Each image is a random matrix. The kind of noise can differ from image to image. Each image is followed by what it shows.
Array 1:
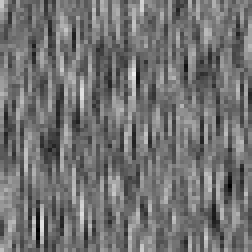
streaked along the columns
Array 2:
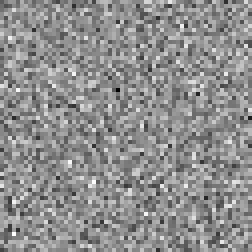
independent entries
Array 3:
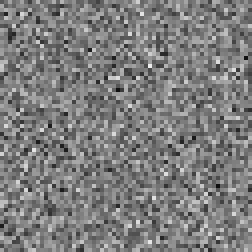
independent entries
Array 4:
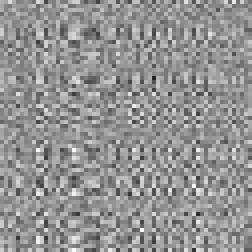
low rank plus noise
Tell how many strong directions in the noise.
one
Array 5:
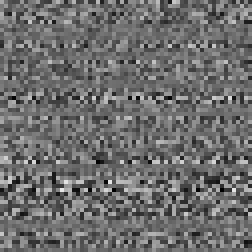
rows of uneven size
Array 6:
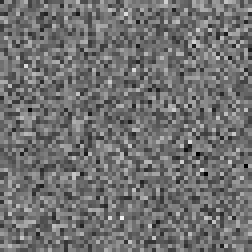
independent entries
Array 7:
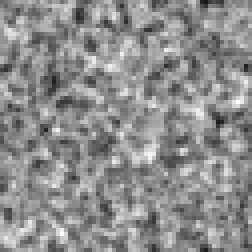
blotchy
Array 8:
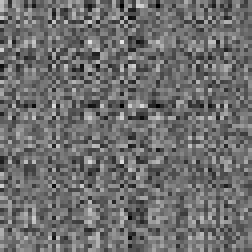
low rank plus noise
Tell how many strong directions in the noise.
two
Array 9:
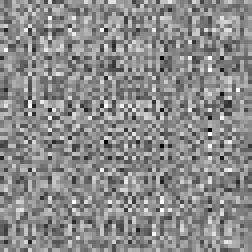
low rank plus noise
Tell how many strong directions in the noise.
two
